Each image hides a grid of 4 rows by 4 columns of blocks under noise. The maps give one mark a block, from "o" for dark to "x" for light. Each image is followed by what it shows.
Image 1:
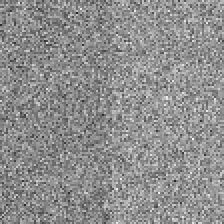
ooxx
ooxx
ooxx
ooxx
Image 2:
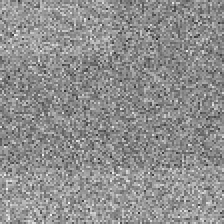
xxoo
oooo
oooo
xxxx
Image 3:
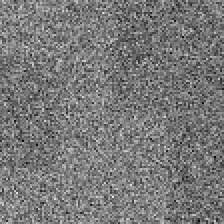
xxoo
oxoo
oxxo
xxxo
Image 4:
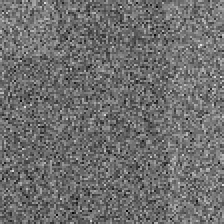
xoox
ooox
ooox
ooox
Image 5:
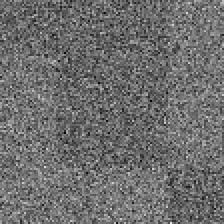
ooox
xoox
xoox
xxxo
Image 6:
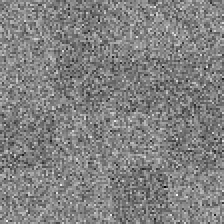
xoxx
xooo
oxxo
xxox
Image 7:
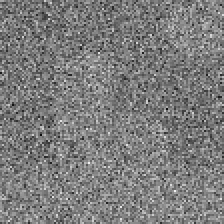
ooox
oxoo
oxxo
xxxx
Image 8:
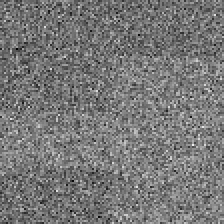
oooo
ooxx
xxxx
ooxx
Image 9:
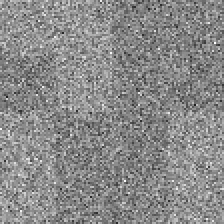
xxoo
oxoo
xoox
xoox
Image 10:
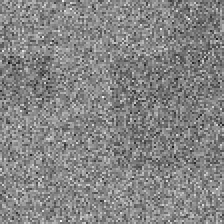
xxxo
oxoo
xxoo
xxxx
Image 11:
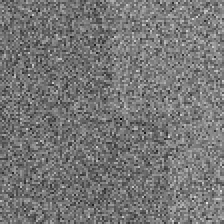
ooxx
ooxx
ooox
ooox
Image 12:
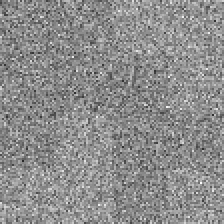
ooxx
ooox
oxoo
xxox
